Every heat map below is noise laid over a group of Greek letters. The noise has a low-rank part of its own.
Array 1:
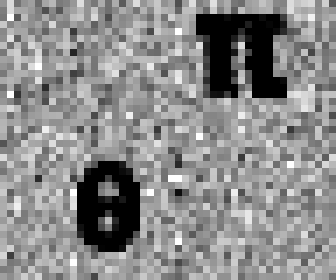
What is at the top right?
pi
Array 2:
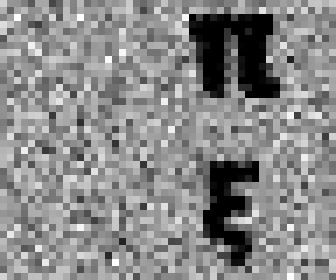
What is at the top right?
pi
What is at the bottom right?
xi
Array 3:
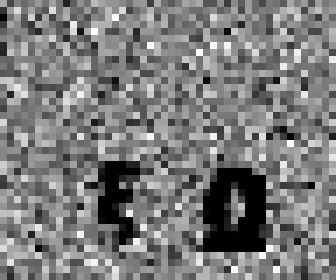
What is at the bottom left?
xi
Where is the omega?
bottom right
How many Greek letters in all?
2
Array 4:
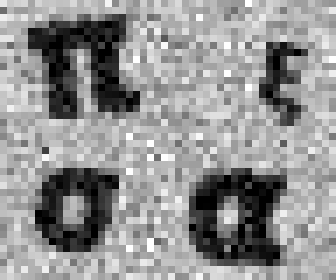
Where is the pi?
top left
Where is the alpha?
bottom right
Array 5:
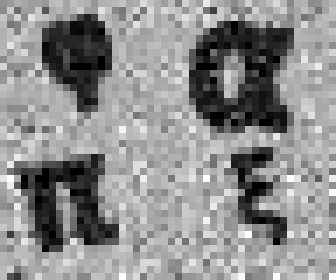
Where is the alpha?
top right
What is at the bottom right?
xi
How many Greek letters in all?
4
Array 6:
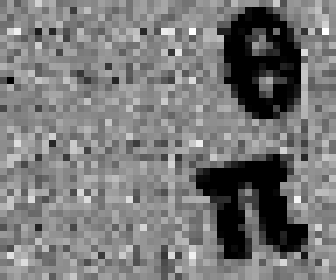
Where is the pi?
bottom right
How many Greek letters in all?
2
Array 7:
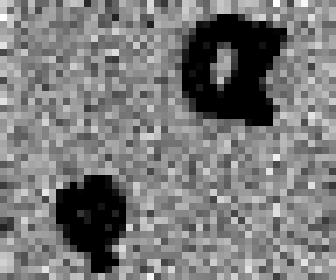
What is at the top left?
nothing
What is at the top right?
alpha
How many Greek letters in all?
2
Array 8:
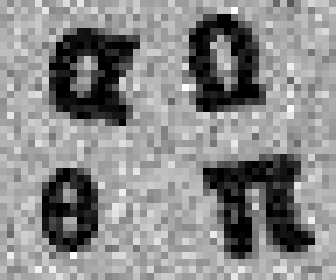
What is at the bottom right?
pi
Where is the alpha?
top left
